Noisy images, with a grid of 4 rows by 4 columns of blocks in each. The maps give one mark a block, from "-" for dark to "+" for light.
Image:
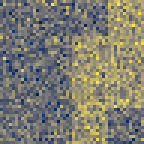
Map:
- - - +
- - + +
- - + +
- - + -
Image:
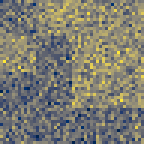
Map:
- + + +
+ - + +
- - + +
- - - -
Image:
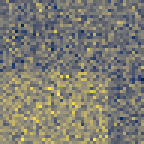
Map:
- - - -
- - - -
+ + + -
+ + + -
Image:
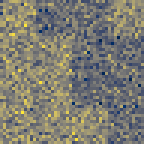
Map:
+ - - +
+ + - -
+ + - -
+ + + -
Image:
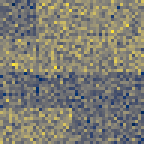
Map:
- + + +
+ + + +
- - - -
+ + - -
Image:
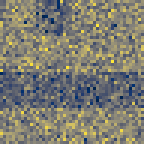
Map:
+ - + +
+ + + +
- - - -
+ + + +
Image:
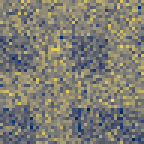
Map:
+ + + +
- + - +
+ + + +
- + - -
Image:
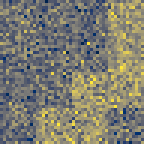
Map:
- - - +
- - - +
- - + +
- + + -
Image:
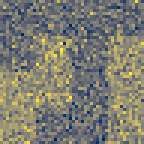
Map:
- - - -
- + - +
+ + - +
+ - - +
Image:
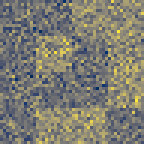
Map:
- - + +
- + - +
- - - +
- + + -
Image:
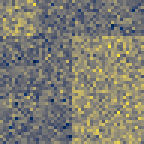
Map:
+ - - -
- - + +
- - + +
- - + +
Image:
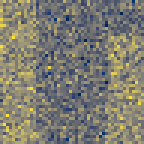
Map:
+ - - -
+ - - +
+ - - +
+ - - +
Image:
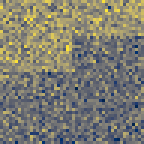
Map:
+ + + +
+ + - -
- - - -
- - - -
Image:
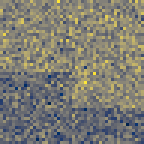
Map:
+ + + +
+ + + +
- - + +
- - - -
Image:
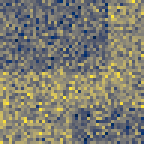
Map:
- - - +
- - - +
+ + + +
+ + - -
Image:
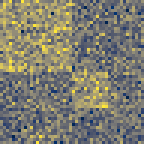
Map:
+ + - -
+ + - -
- - + -
- - - -
